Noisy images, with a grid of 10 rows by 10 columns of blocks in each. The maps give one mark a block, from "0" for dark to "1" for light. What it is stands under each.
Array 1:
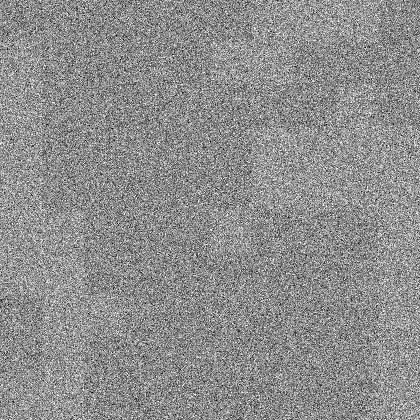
0000001110
1000011000
1000000010
1000001111
1000001111
1100010001
1100000001
0110000001
0100000001
1100000001
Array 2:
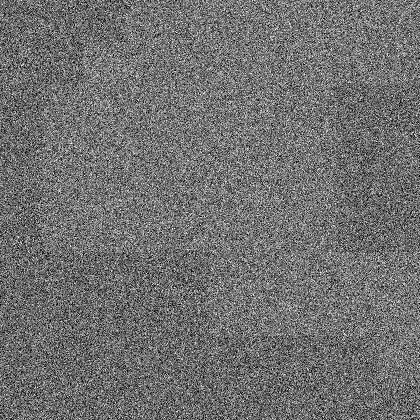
0001111111
0011111111
0111111100
0111111100
0111111100
0111111100
0000011111
0000011111
0000000001
0000000000
